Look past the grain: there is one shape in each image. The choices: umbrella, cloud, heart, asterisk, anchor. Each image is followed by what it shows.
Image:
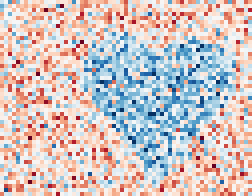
heart
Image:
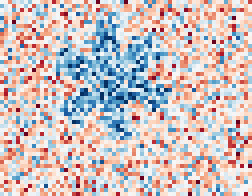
asterisk
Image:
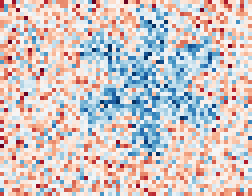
asterisk
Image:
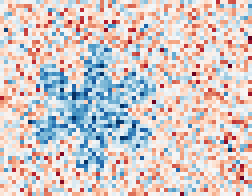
asterisk
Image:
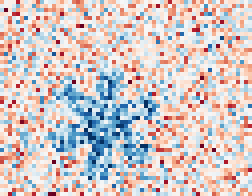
asterisk
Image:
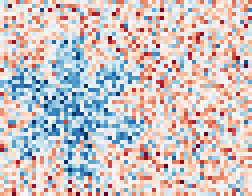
asterisk
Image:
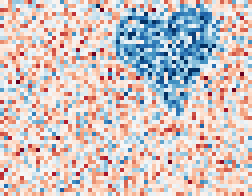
heart
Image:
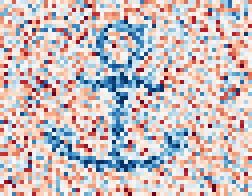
anchor
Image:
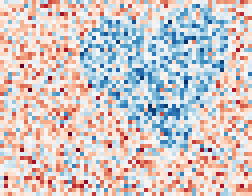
heart
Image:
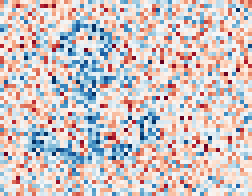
anchor
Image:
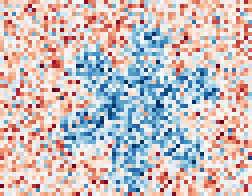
asterisk
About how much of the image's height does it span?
nearly all
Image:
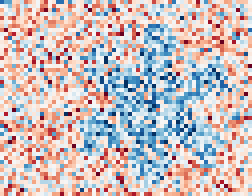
asterisk
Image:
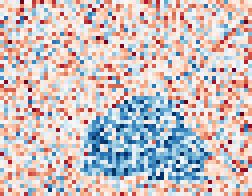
cloud
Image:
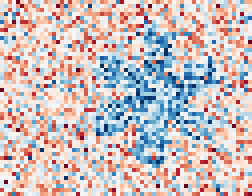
asterisk
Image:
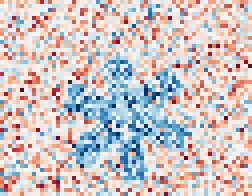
asterisk
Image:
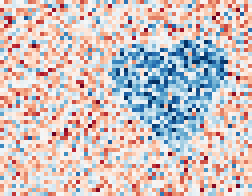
heart
